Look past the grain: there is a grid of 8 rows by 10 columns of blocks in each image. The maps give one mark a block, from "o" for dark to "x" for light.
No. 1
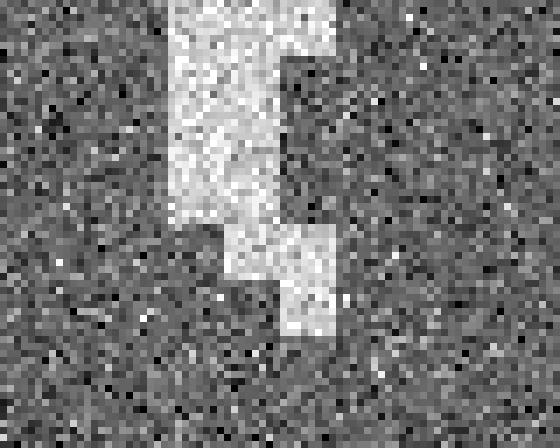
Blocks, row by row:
oooxxxoooo
oooxxooooo
oooxxooooo
oooxxooooo
ooooxxoooo
oooooxoooo
oooooooooo
oooooooooo
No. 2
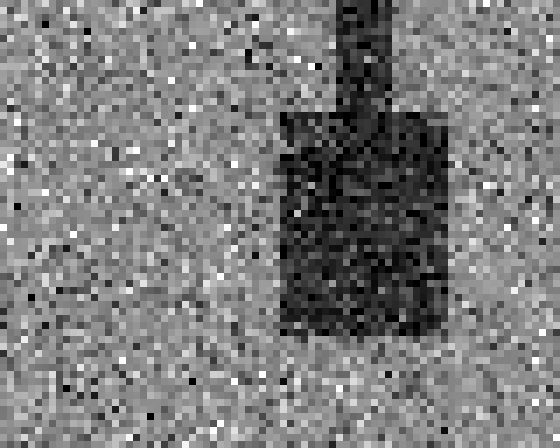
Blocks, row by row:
xxxxxxoxxx
xxxxxxoxxx
xxxxxoooxx
xxxxxoooxx
xxxxxoooxx
xxxxxoooxx
xxxxxxxxxx
xxxxxxxxxx
